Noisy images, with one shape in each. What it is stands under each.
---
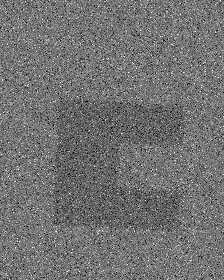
dark square with a notch
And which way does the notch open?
right
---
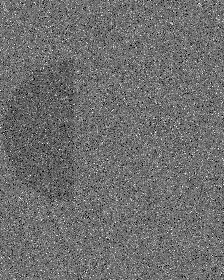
dark half disc
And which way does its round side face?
left
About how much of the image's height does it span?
half
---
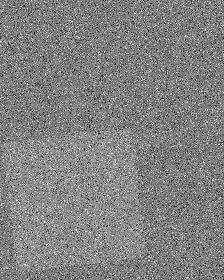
light square
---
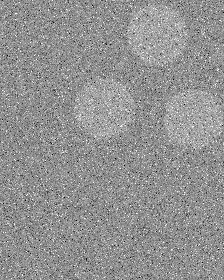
light three dots
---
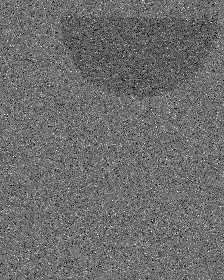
dark half disc
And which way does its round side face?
down
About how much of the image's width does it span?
two thirds
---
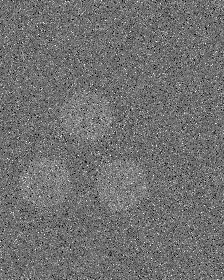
light three dots
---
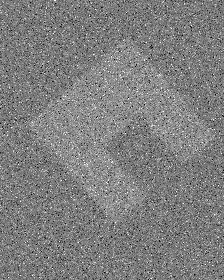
light square with a notch
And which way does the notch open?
down and right
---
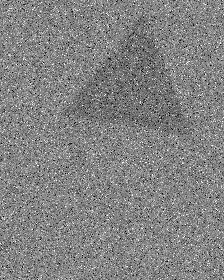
dark triangle
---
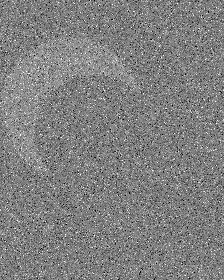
light crescent
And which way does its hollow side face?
down and right
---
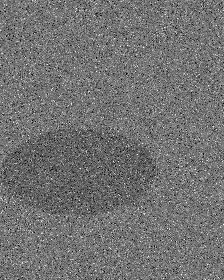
dark ellipse
